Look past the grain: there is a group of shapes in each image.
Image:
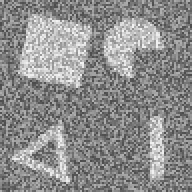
top left: light square; top right: light disc with a wedge cut out; bottom left: light triangle frame; bottom right: light bar
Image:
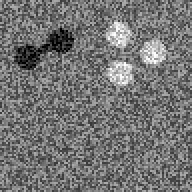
top left: dark dumbbell; top right: light three dots
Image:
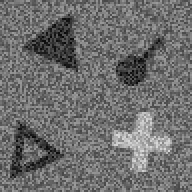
top left: dark triangle; top right: dark lollipop; bottom left: dark triangle frame; bottom right: light cross
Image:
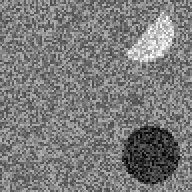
top right: light half disc; bottom right: dark disc
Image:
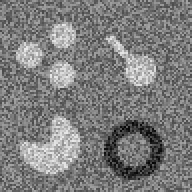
top left: light three dots; top right: light lollipop; bottom left: light disc with a wedge cut out; bottom right: dark ring
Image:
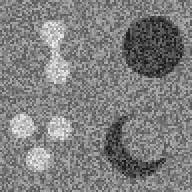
top left: light dumbbell; top right: dark disc; bottom left: light three dots; bottom right: dark crescent
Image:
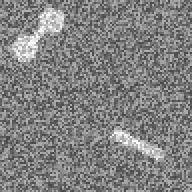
top left: light dumbbell; bottom right: light bar
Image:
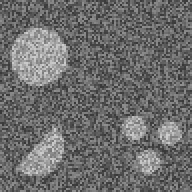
top left: light disc; bottom left: light half disc; bottom right: light three dots
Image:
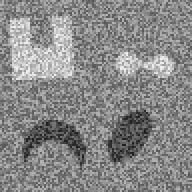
top left: light square with a notch; top right: light dumbbell; bottom left: dark crescent; bottom right: dark ellipse
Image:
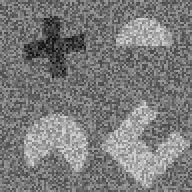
top left: dark cross; top right: light half disc; bottom left: light disc with a wedge cut out; bottom right: light square with a notch
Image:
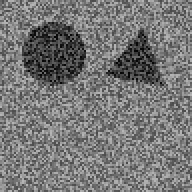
top left: dark disc; top right: dark triangle
